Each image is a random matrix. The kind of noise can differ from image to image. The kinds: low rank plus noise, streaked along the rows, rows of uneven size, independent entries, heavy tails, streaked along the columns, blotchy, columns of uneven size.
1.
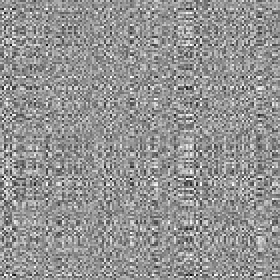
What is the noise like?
low rank plus noise
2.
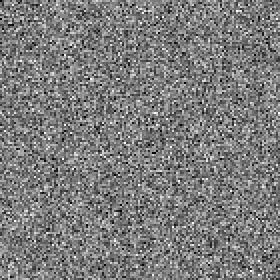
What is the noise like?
independent entries
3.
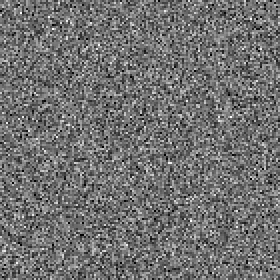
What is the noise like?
independent entries
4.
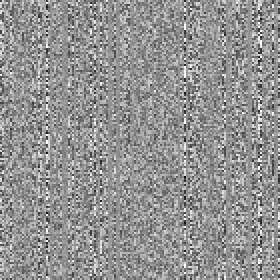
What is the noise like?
columns of uneven size
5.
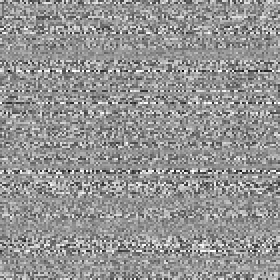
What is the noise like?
rows of uneven size
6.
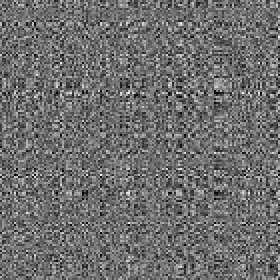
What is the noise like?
low rank plus noise
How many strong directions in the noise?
three or four
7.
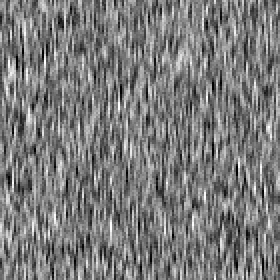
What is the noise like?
streaked along the columns
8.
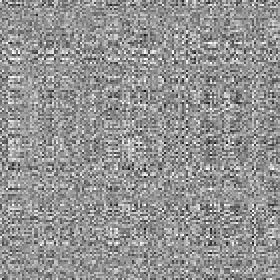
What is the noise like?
low rank plus noise
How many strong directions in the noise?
three or four
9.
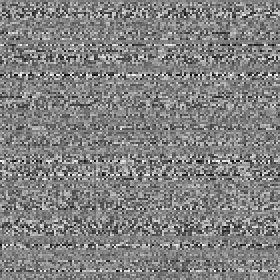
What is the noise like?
rows of uneven size
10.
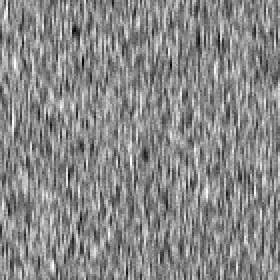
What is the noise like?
streaked along the columns
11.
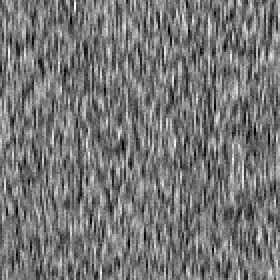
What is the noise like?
streaked along the columns
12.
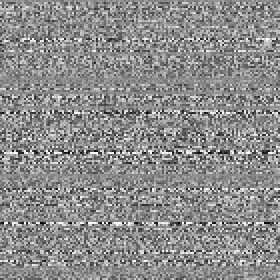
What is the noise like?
rows of uneven size
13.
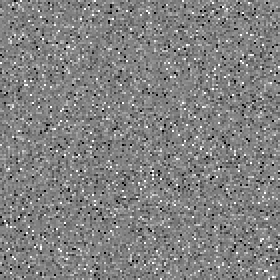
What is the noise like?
heavy tails
